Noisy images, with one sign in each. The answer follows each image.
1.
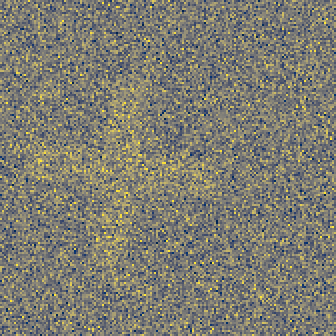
plus sign
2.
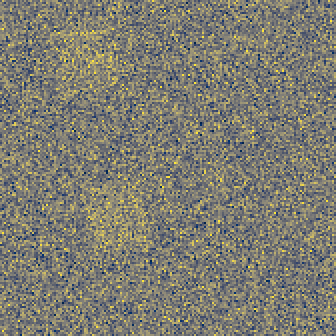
colon
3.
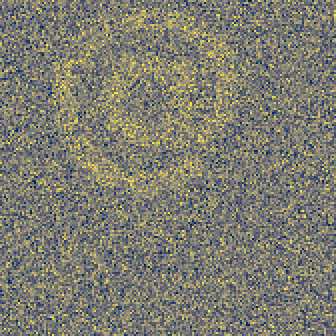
at sign
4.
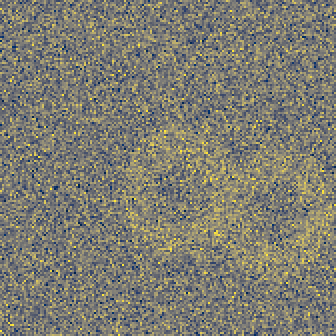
infinity sign
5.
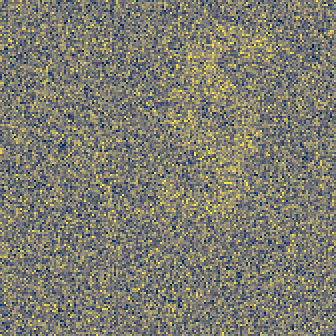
section sign
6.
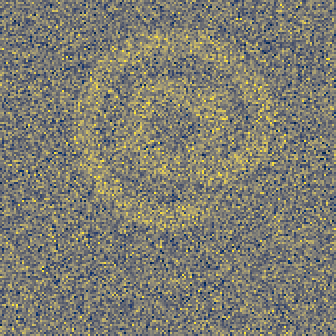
at sign
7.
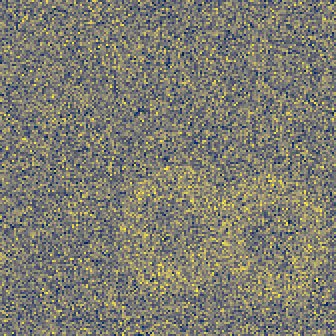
infinity sign
